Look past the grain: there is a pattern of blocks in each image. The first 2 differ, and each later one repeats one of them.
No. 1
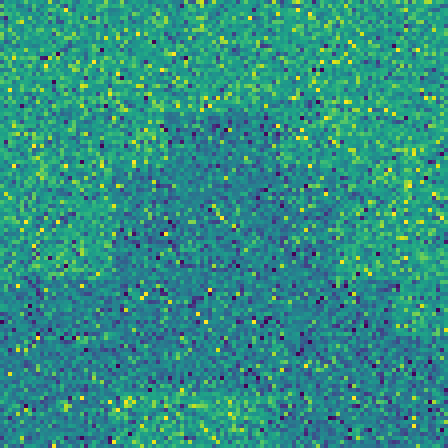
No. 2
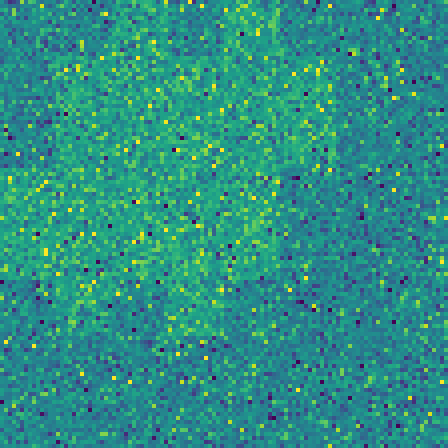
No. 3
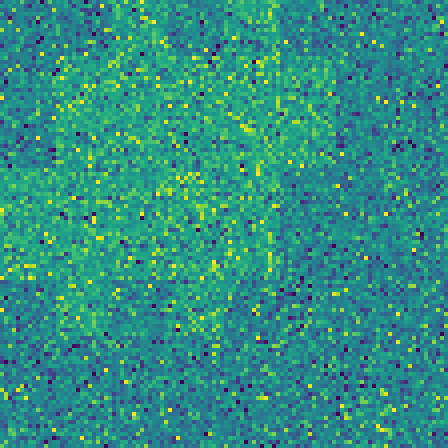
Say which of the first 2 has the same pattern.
2
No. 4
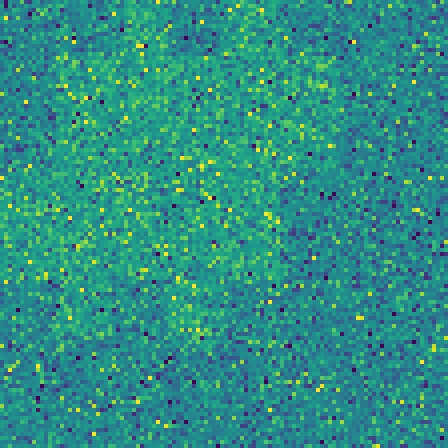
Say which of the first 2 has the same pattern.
2
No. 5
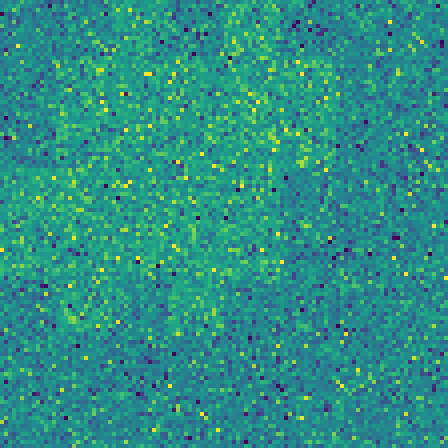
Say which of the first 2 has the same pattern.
2
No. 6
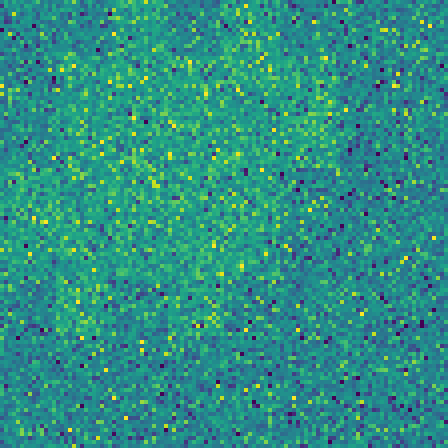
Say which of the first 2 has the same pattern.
2
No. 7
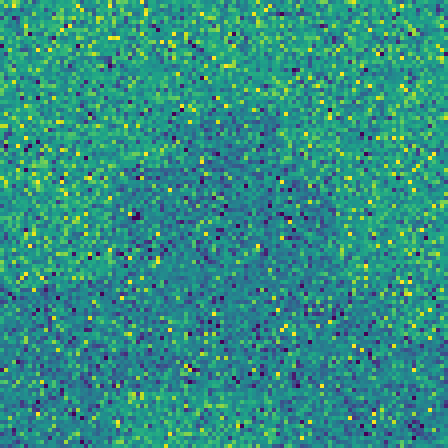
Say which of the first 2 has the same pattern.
1
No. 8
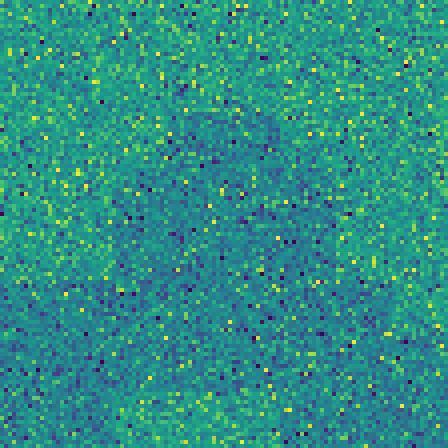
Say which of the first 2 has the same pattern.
1
